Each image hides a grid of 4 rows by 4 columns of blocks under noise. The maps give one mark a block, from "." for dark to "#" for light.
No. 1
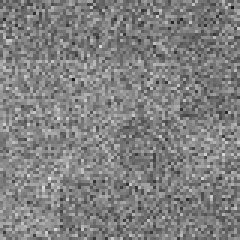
. . . .
# # # .
# # . #
# . . .
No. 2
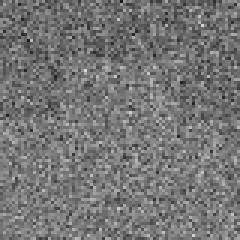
. . . .
. # # .
# # # #
# # # #
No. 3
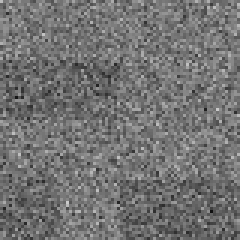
# # # #
. . # #
# # # #
. # . .
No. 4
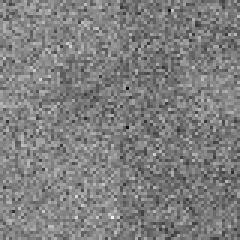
# # . .
# . . #
# # . .
# # . .
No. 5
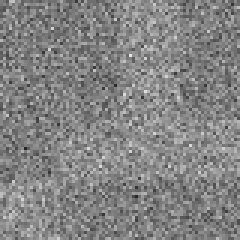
. . # .
. . # .
. # # #
# . . .
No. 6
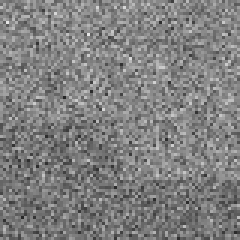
# # # #
# # # #
. . # #
. . . .
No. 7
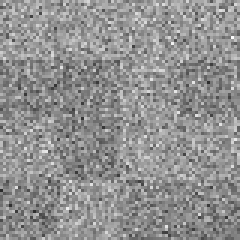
# # # #
. . # .
# . # #
. # . .
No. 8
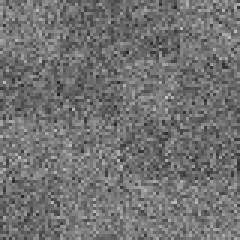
# . . #
. . # .
# # . .
. # # #
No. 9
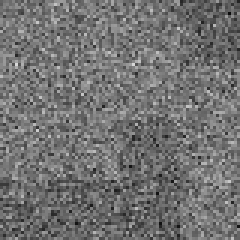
# # # .
# # # #
# # . #
. . . #
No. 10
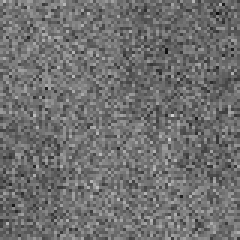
# # . .
# # . .
. # # .
. # # #
